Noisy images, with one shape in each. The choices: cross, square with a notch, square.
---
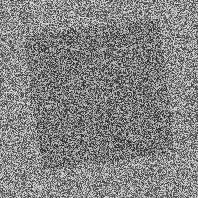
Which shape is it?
square
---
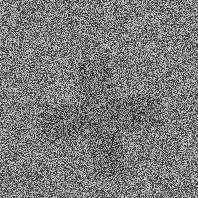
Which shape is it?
cross
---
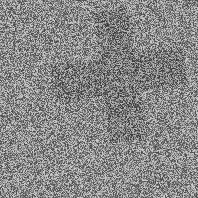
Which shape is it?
cross
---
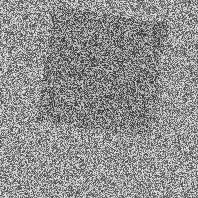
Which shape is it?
square
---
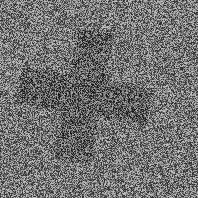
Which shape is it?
cross
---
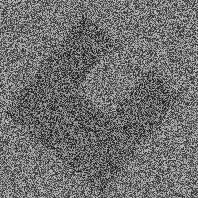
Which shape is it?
square with a notch
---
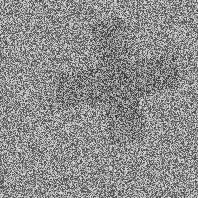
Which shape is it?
cross
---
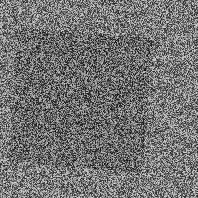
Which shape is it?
square
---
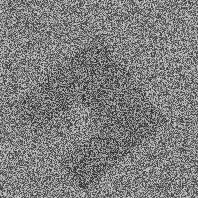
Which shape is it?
square with a notch
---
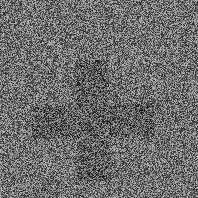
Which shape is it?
cross
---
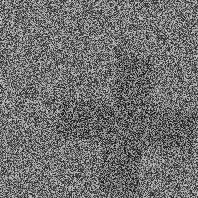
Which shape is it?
cross
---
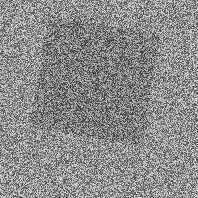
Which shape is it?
square
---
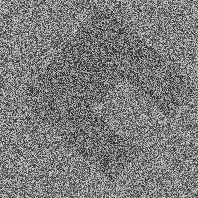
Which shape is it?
square with a notch
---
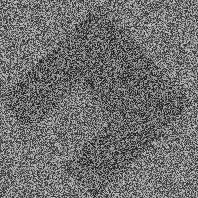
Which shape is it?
square with a notch
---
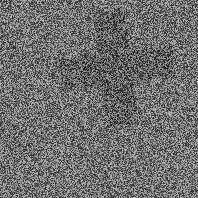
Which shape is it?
cross
